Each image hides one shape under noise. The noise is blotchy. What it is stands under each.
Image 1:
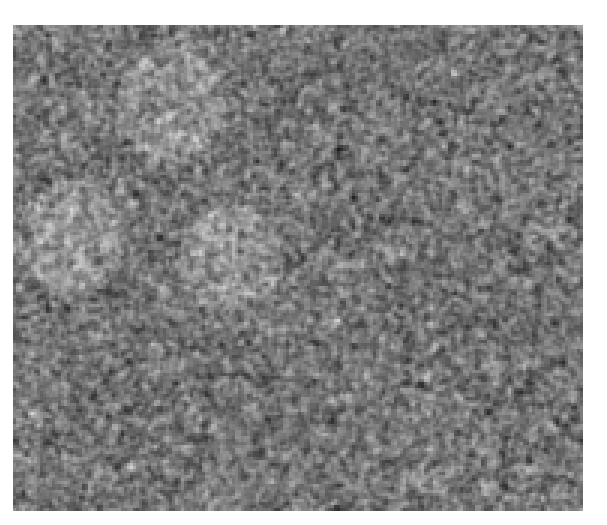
three dots
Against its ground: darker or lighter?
lighter
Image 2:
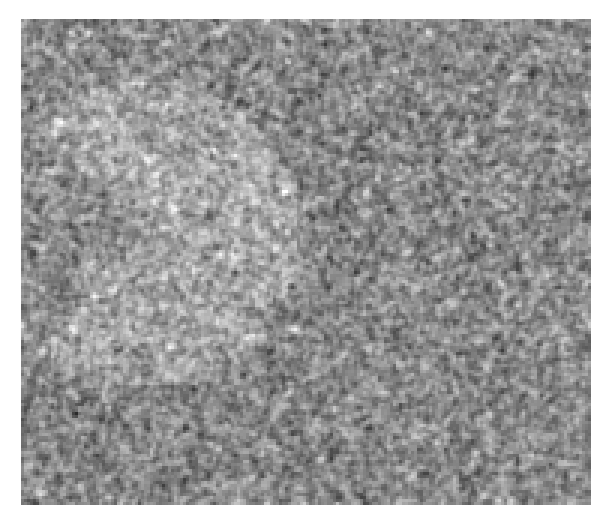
disc with a wedge cut out
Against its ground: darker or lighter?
lighter
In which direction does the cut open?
left
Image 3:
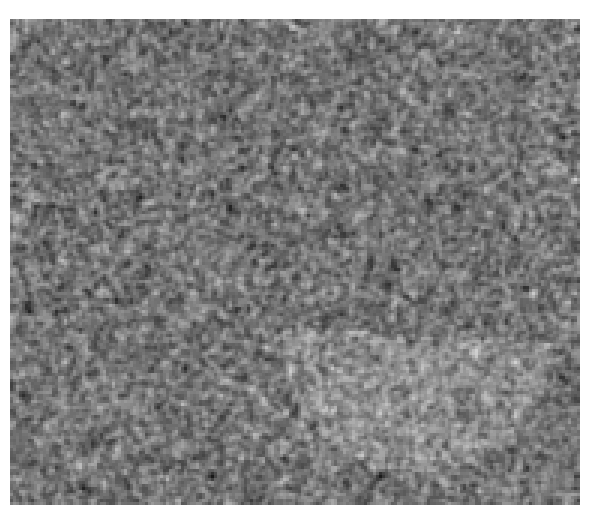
half disc
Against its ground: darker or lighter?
lighter
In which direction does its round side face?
down
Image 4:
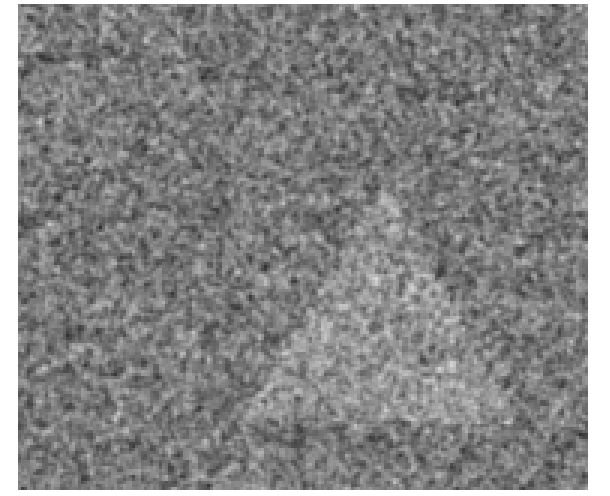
triangle
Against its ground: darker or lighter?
lighter
